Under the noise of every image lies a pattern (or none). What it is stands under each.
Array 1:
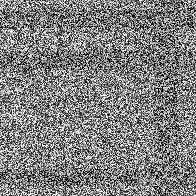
bands of rows crossing bands of columns
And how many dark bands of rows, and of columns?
3 and 1
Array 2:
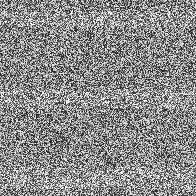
bands of rows
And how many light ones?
3
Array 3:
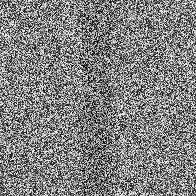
one band of columns
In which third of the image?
middle
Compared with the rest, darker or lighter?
darker
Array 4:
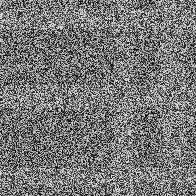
bands of rows crossing bands of columns
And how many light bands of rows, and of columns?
3 and 2
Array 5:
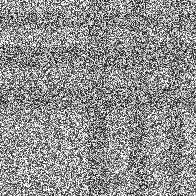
bands of rows crossing bands of columns
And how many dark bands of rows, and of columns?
3 and 3
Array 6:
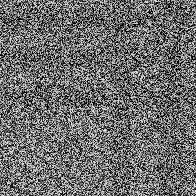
bands of rows crossing bands of columns
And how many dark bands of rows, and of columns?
3 and 2
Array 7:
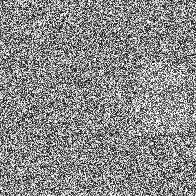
one block
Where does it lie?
middle right
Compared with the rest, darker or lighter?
lighter
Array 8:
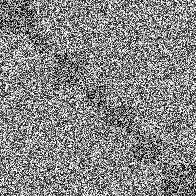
blocks along the diagonal
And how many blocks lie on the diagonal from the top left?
7
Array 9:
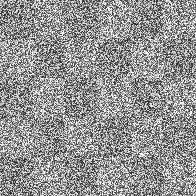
a checkerboard
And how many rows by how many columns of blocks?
5 by 6
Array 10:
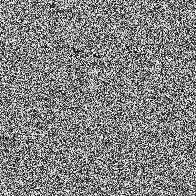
only noise
